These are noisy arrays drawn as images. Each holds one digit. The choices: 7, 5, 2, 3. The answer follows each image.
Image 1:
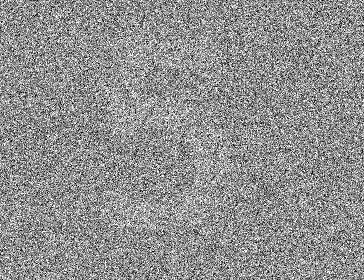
5
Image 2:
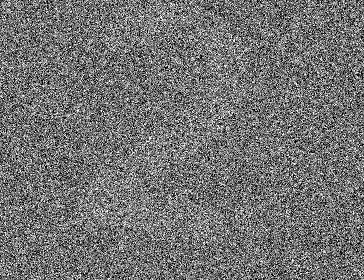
2
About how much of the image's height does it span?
nearly all
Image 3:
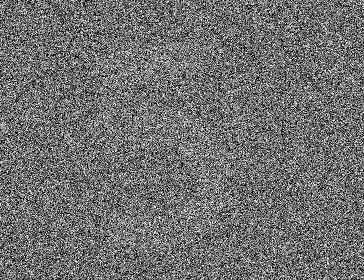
5
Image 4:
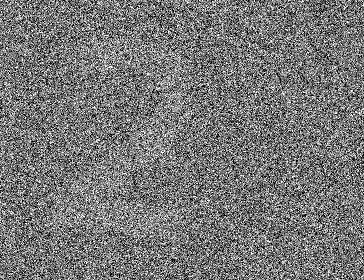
2
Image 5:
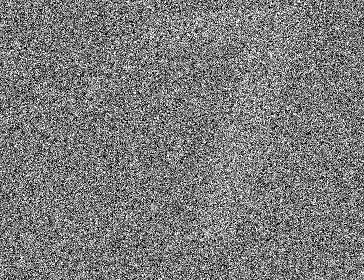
7
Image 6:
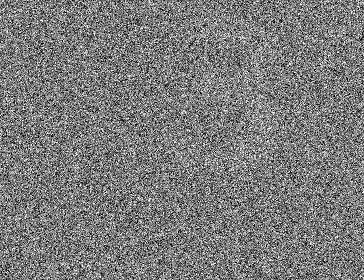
3
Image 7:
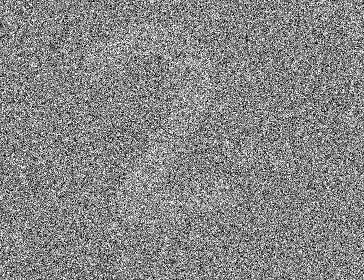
2
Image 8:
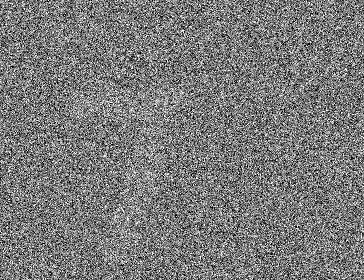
7
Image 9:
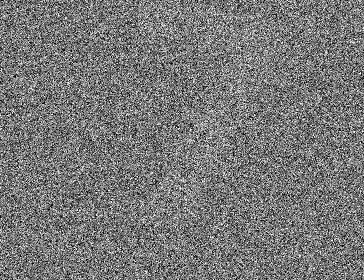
7
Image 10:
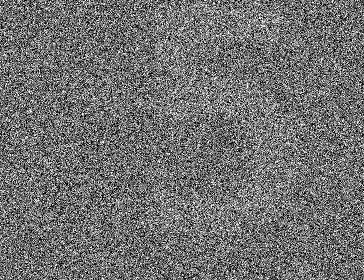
5
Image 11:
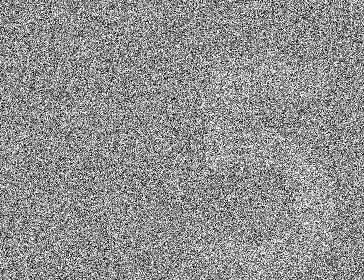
5
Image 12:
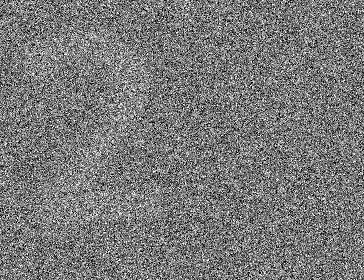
2
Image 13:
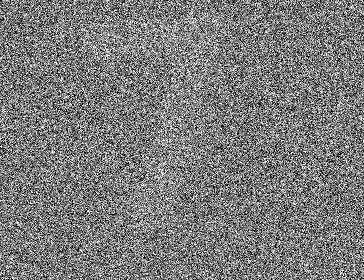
7
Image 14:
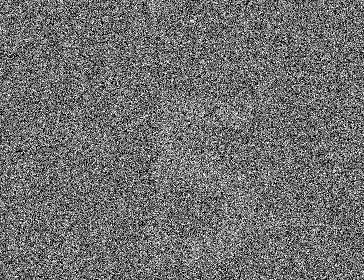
5
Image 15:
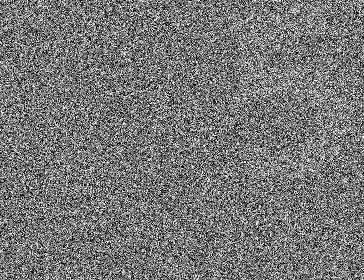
5
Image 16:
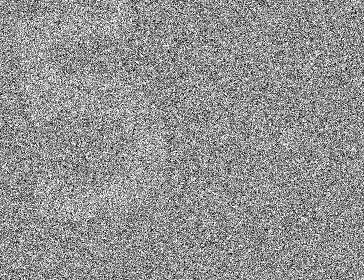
5
